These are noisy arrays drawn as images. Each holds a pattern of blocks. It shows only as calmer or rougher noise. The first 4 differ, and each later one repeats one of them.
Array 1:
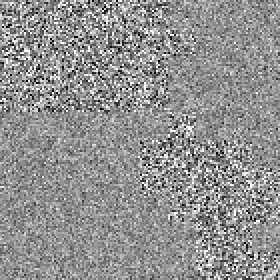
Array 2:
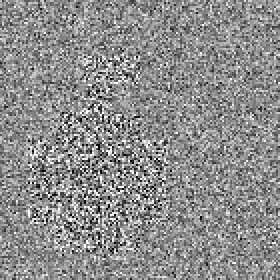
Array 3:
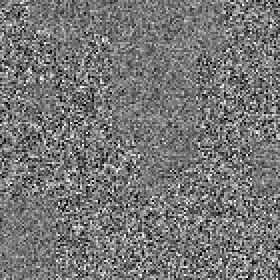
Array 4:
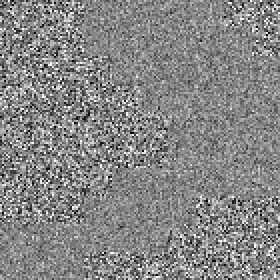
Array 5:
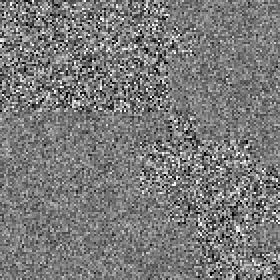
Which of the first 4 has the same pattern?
1
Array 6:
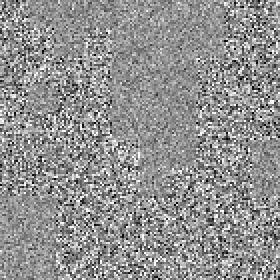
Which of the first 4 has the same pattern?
3
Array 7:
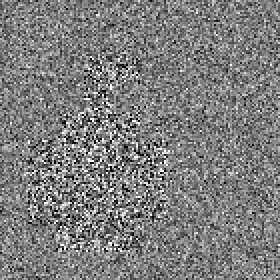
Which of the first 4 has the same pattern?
2
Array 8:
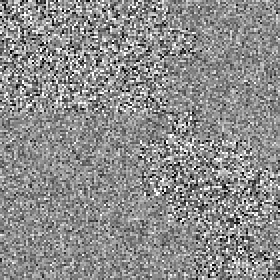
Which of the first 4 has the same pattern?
1
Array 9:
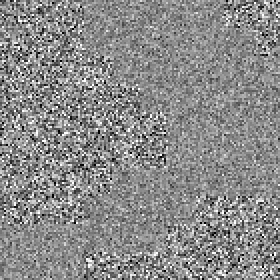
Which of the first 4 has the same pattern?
4
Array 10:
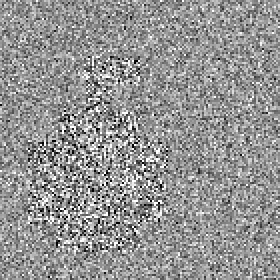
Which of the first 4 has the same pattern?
2
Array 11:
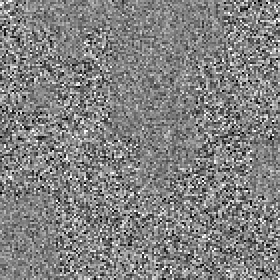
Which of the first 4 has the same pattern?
3
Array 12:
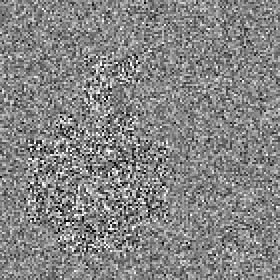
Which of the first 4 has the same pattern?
2
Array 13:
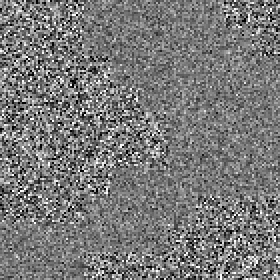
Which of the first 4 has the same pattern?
4
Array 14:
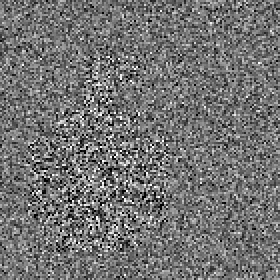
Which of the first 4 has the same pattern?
2
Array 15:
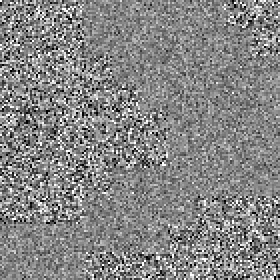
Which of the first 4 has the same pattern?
4
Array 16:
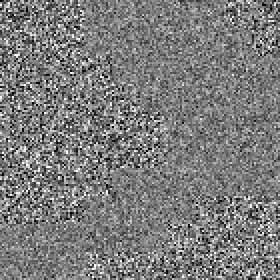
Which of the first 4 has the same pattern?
4
